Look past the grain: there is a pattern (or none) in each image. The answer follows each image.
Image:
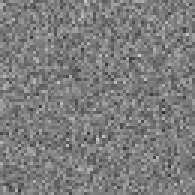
only noise
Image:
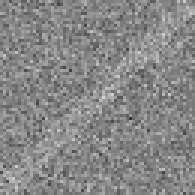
a diagonal band
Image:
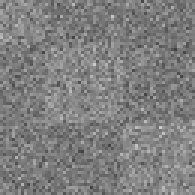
blocks along the diagonal
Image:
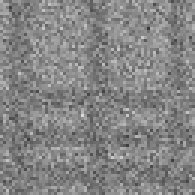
bands of rows crossing bands of columns
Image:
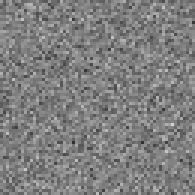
only noise
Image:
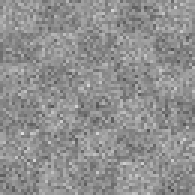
a checkerboard
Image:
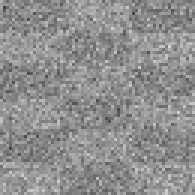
a checkerboard
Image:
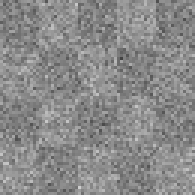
a checkerboard
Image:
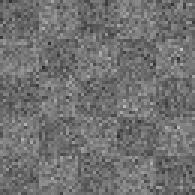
a checkerboard
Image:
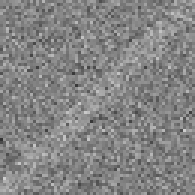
a diagonal band
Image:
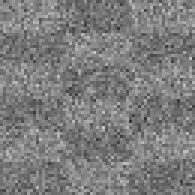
a checkerboard
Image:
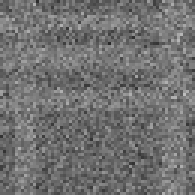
bands of rows crossing bands of columns
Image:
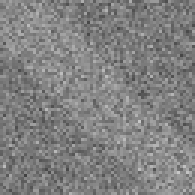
a diagonal band
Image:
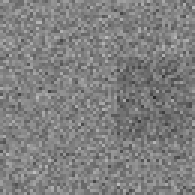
one block
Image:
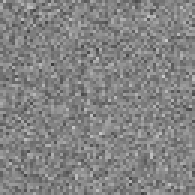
only noise
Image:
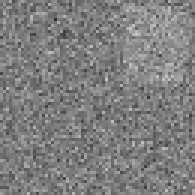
one block
